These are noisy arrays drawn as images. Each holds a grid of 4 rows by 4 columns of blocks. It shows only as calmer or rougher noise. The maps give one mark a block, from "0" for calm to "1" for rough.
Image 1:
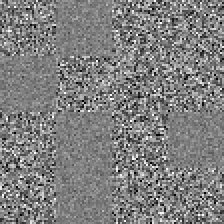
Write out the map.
1 0 1 1
0 1 1 1
1 0 1 0
1 0 1 1
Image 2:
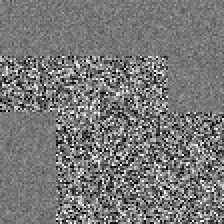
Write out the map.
0 0 0 0
1 1 1 0
0 1 1 1
0 1 1 1
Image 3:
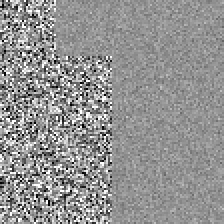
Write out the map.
1 0 0 0
1 1 0 0
1 1 0 0
1 1 0 0
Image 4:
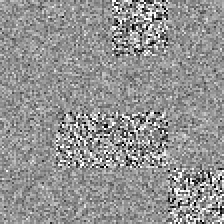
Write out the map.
0 0 1 0
0 0 0 0
0 1 1 0
0 0 0 1
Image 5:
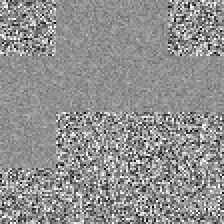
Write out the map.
1 0 0 1
0 0 0 0
0 1 1 1
1 1 1 1
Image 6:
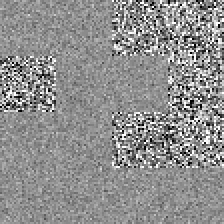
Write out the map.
0 0 1 1
1 0 0 1
0 0 1 1
0 0 0 0
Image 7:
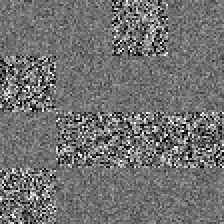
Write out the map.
0 0 1 0
1 0 0 0
0 1 1 1
1 0 0 0
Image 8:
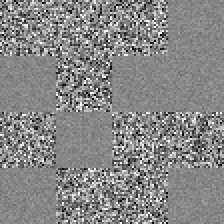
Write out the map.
1 1 1 0
0 1 0 0
1 0 1 1
0 1 1 0
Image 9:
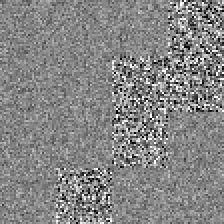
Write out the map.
0 0 0 1
0 0 1 1
0 0 1 0
0 1 0 0
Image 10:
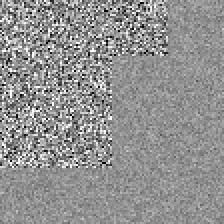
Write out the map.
1 1 1 0
1 1 0 0
1 1 0 0
0 0 0 0
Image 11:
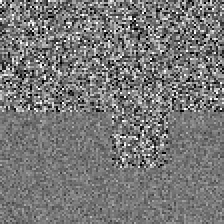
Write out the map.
1 1 1 1
1 1 1 1
0 0 1 0
0 0 0 0
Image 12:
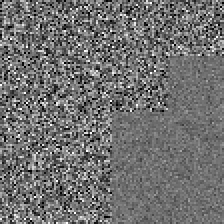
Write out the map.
1 1 1 1
1 1 1 0
1 1 0 0
1 1 0 0
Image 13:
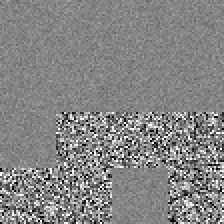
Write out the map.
0 0 0 0
0 0 0 0
0 1 1 1
1 1 0 1
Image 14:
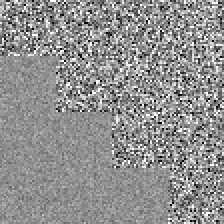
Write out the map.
1 1 1 1
0 1 1 1
0 0 1 1
0 0 0 1
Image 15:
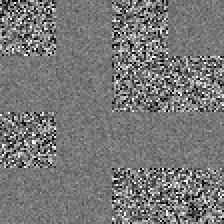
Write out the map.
1 0 1 0
0 0 1 1
1 0 0 0
0 0 1 1
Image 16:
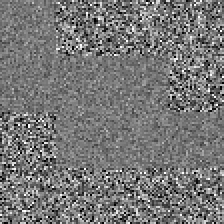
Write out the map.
0 1 1 1
0 0 0 1
1 0 0 0
1 1 1 1
